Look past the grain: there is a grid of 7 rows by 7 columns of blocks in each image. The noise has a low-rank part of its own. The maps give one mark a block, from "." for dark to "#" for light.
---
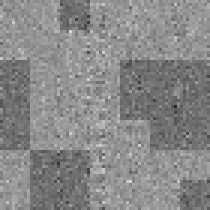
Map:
# # . # # # #
# # # # # # #
. # # # . . .
. # # # . . .
. # # # # . .
# . . # # # #
# . . # # # .
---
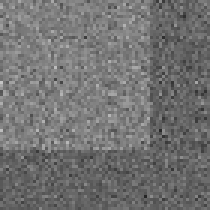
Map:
# # # # # . .
# # # # # . .
# # # # # . .
# # # # # . .
# # # # # . .
. . . . . . .
. . . . . . .
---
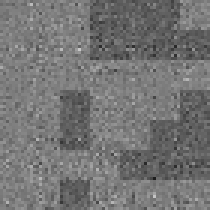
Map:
# # # . . . #
# # # . . . .
# # # # # # #
# # . # # # .
# # . # # . .
# # # # . . .
# # . # # # #
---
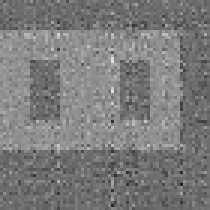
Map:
. . . . . . .
# # # # # # .
# . # # . # .
# . # # . # .
# # # # # # .
. . . . . . .
. . . . . . .
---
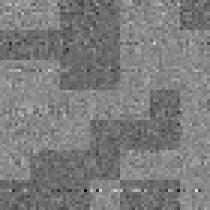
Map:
# # . . # # .
. . . . # # #
# # . . # # #
# # # # # . #
# # # . . . #
# . . . # # #
. . . # . . #
